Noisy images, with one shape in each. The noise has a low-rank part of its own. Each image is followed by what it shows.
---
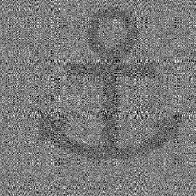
anchor
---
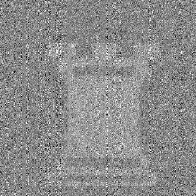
chess rook
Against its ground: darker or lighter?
lighter
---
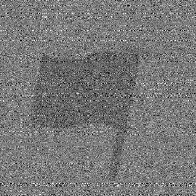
flag
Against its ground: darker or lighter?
darker
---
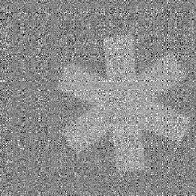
asterisk
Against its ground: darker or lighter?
lighter
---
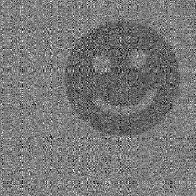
smiling face
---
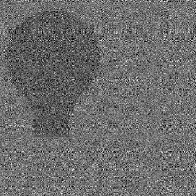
light bulb
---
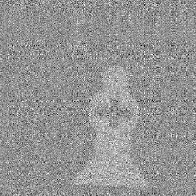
chess bishop
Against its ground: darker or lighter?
lighter
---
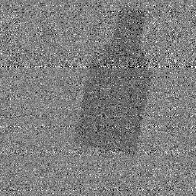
bottle
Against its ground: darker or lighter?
darker
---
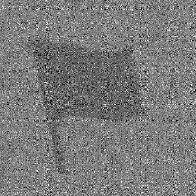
flag
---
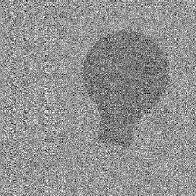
light bulb
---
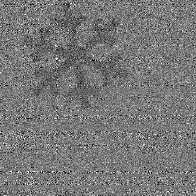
snowflake
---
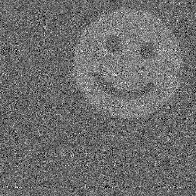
smiling face
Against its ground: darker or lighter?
lighter
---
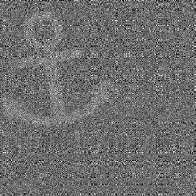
anchor
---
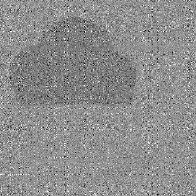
cloud
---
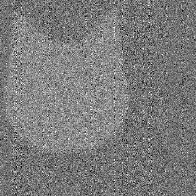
cat's head
